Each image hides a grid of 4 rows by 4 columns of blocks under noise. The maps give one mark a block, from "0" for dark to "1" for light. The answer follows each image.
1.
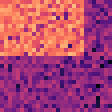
1110
1110
0000
0000
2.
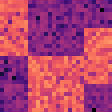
1000
1001
0111
0110
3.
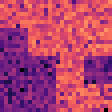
1111
0111
0010
0011
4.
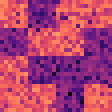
1011
0110
1000
1101
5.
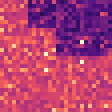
1000
1100
1111
1111
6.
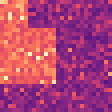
1000
1100
1100
0000
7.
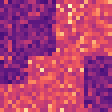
0011
0011
0110
1110
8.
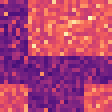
0111
0111
0000
1001
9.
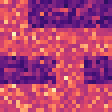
1000
1111
0010
1111
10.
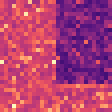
1100
1100
1100
1111
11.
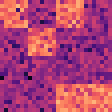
1010
0100
0000
0011
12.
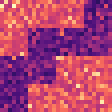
1110
1000
0011
0111
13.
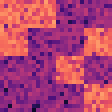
1100
1001
0010
0001
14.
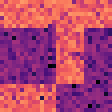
1111
0010
0010
1100
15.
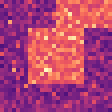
0011
0110
0110
0000
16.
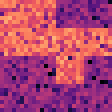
1100
1111
0010
0000
